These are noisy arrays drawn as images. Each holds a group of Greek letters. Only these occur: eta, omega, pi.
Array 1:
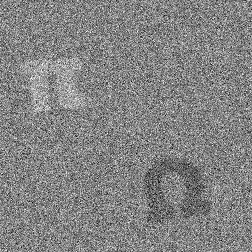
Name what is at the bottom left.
nothing
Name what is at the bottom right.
omega
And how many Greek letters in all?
2
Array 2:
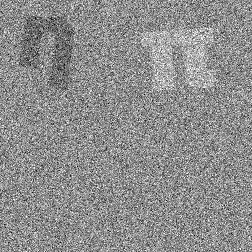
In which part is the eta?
top left
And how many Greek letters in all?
2
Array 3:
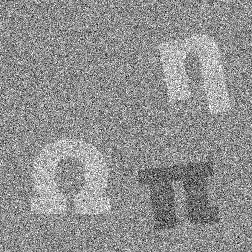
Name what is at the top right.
eta
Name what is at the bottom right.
pi
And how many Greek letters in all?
3
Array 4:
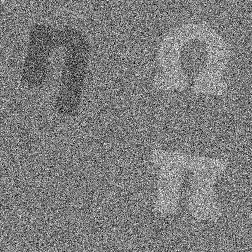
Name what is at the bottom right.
pi
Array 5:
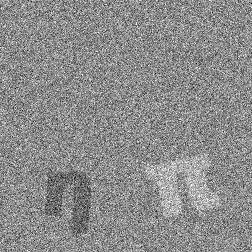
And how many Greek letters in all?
2
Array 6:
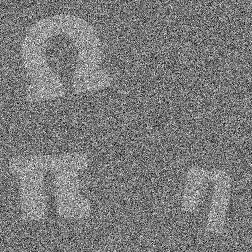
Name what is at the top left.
omega
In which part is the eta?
bottom right
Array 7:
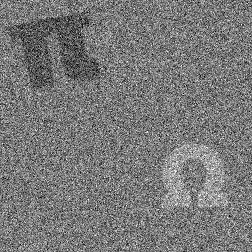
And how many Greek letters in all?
2
